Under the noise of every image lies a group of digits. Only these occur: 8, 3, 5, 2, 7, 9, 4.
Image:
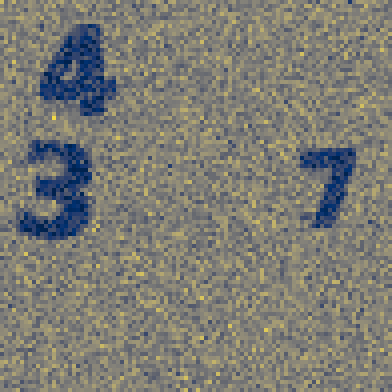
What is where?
top left: 4; middle left: 3; middle right: 7
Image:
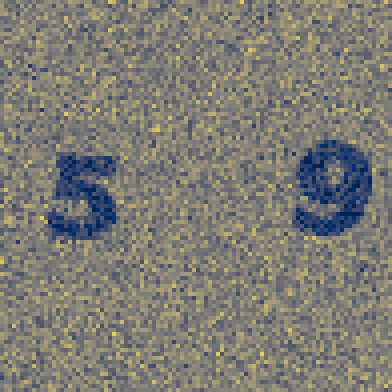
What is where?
middle left: 5; middle right: 9
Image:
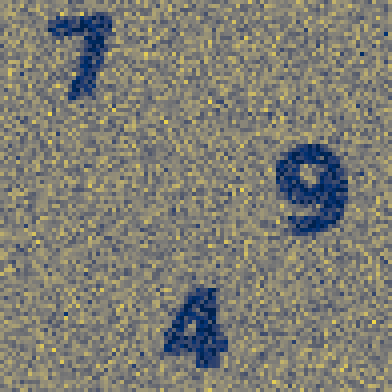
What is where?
top left: 7; middle right: 9; bottom middle: 4
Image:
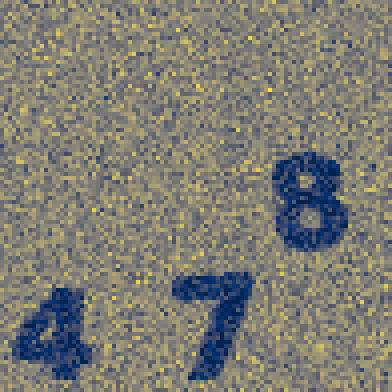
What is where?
middle right: 8; bottom left: 4; bottom middle: 7
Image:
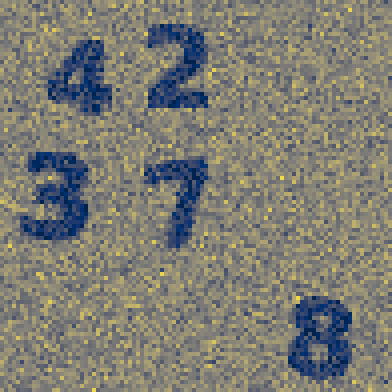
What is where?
top left: 4; top middle: 2; middle left: 3; centre: 7; bottom right: 8
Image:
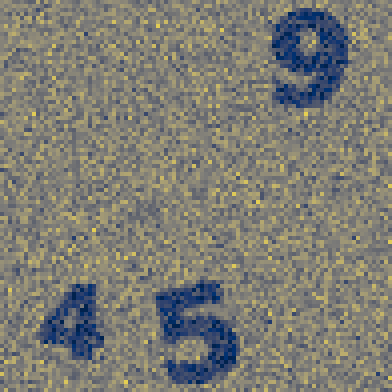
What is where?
top right: 9; bottom left: 4; bottom middle: 5
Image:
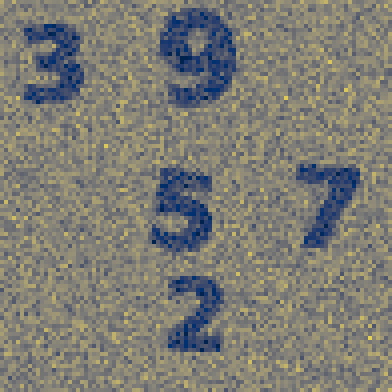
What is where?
top left: 3; top middle: 9; centre: 5; middle right: 7; bottom middle: 2
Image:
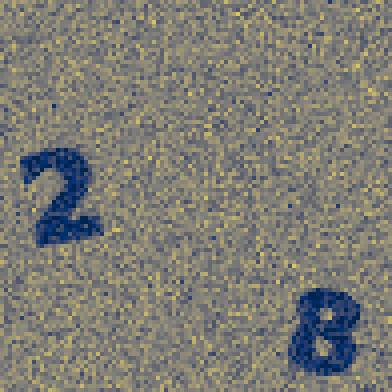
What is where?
middle left: 2; bottom right: 8
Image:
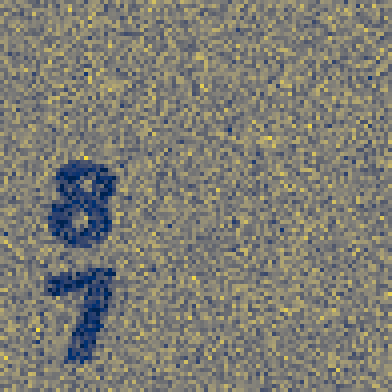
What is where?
middle left: 8; bottom left: 7
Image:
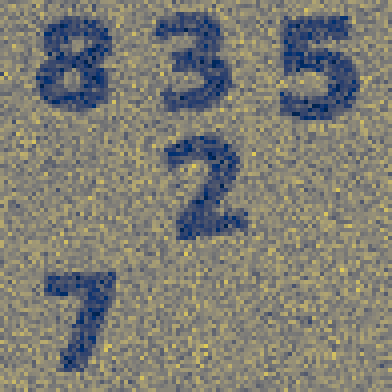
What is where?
top left: 8; top middle: 3; top right: 5; centre: 2; bottom left: 7
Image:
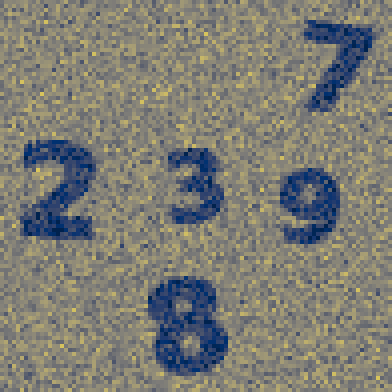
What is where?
top right: 7; middle left: 2; centre: 3; middle right: 9; bottom middle: 8
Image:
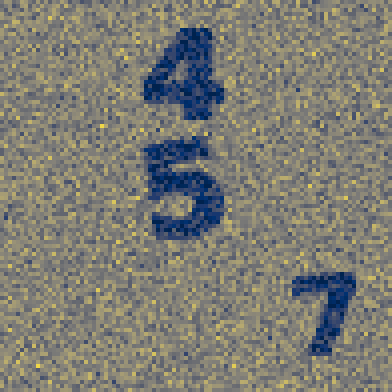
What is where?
top middle: 4; centre: 5; bottom right: 7
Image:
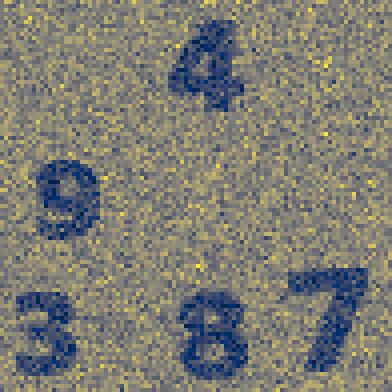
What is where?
top middle: 4; middle left: 9; bottom left: 3; bottom middle: 8; bottom right: 7
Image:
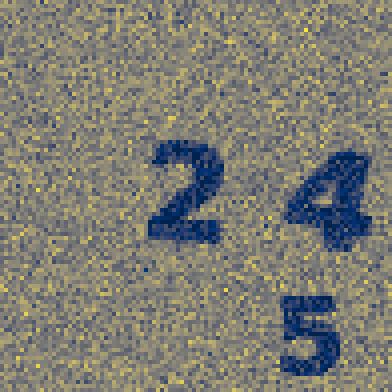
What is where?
centre: 2; middle right: 4; bottom right: 5
